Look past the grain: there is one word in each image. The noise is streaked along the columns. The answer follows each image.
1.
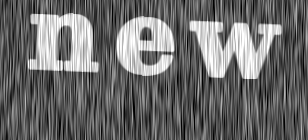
new
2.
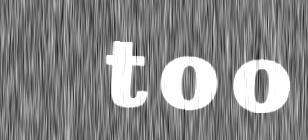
too
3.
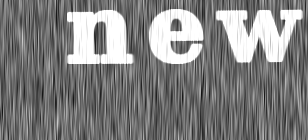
new
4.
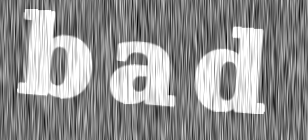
bad
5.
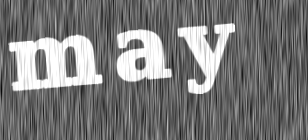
may
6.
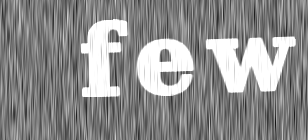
few
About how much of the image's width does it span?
two thirds
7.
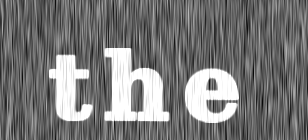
the
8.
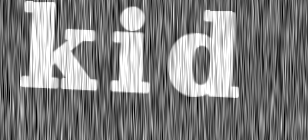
kid
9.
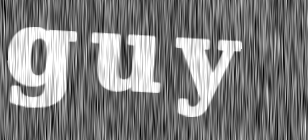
guy
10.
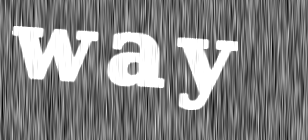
way
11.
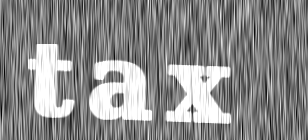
tax
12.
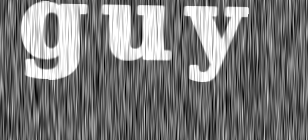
guy
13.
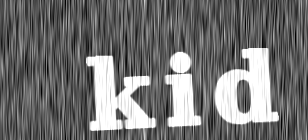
kid
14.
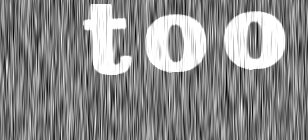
too
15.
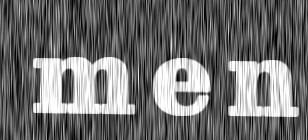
men
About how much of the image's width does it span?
nearly all
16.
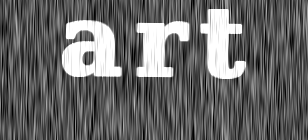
art
